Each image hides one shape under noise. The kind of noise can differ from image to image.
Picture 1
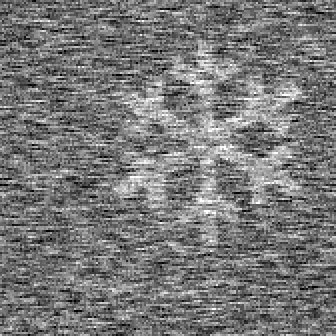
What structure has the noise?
streaked along the rows
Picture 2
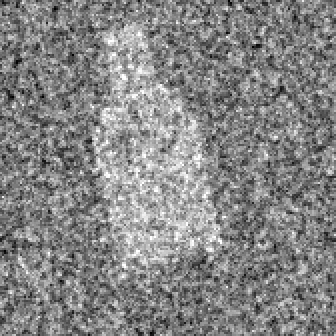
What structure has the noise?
blotchy
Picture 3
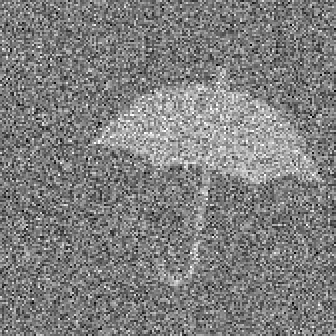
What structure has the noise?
low rank plus noise
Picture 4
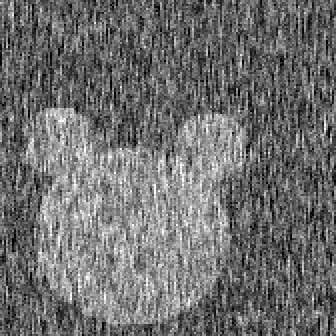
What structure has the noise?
streaked along the columns
